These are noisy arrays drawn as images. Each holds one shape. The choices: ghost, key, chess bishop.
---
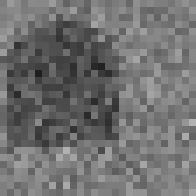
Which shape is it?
ghost
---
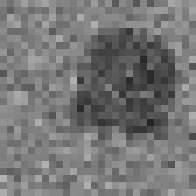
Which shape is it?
ghost
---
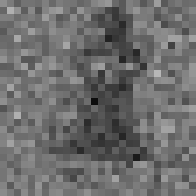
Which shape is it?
chess bishop
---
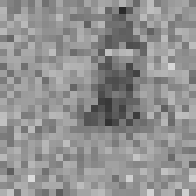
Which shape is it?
chess bishop
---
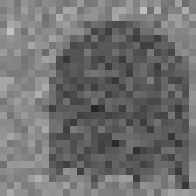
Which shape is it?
ghost
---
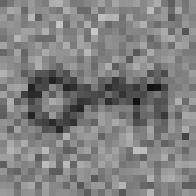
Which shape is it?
key
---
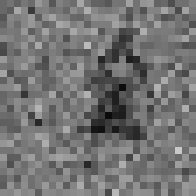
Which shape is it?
chess bishop
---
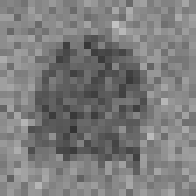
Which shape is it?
ghost
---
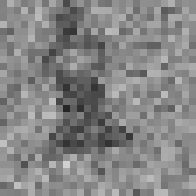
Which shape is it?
chess bishop
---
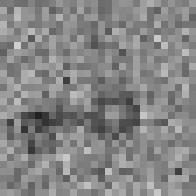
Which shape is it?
key
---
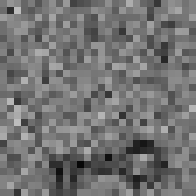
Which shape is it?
key
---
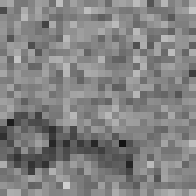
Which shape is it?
key
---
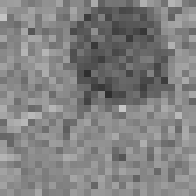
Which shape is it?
ghost
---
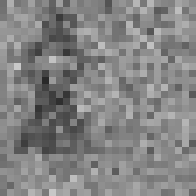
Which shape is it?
chess bishop
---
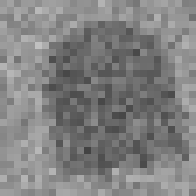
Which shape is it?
ghost
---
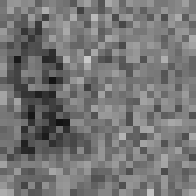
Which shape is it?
chess bishop
